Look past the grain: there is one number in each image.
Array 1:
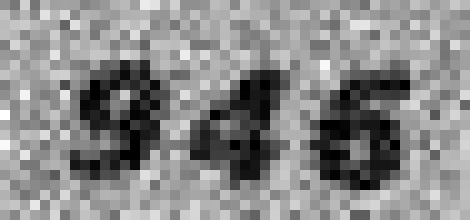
946
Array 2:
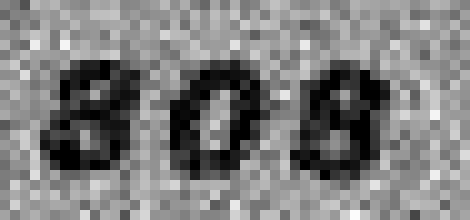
808
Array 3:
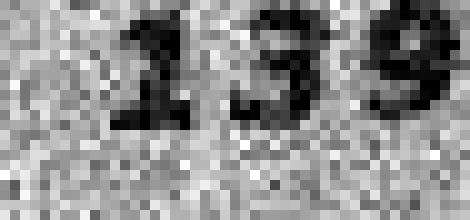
139
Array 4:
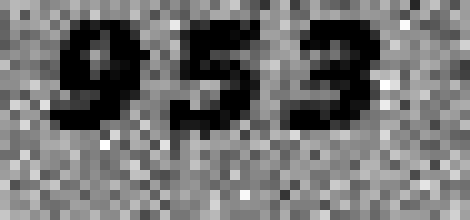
953
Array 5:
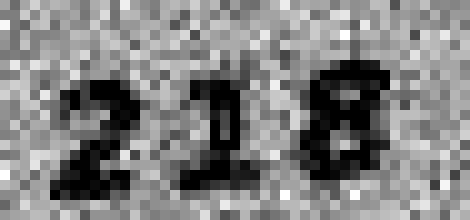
218
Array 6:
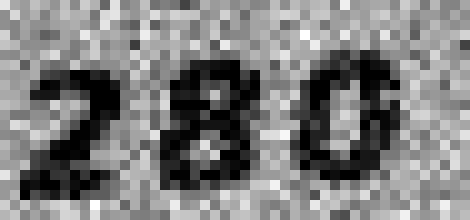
280
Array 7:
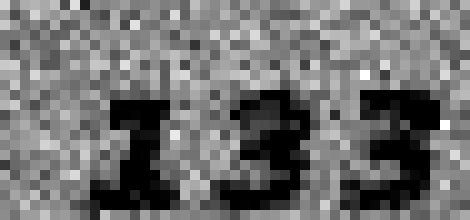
133
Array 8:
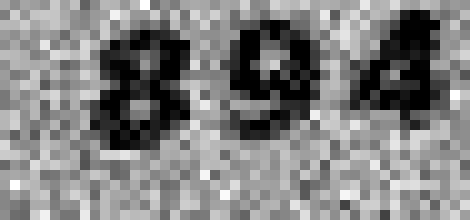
894
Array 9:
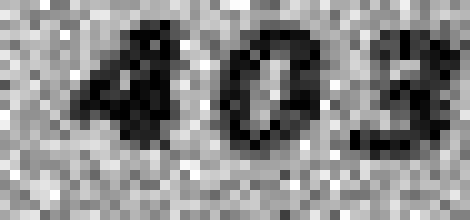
403
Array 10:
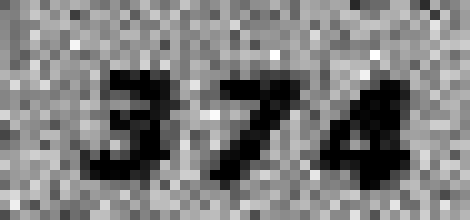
374
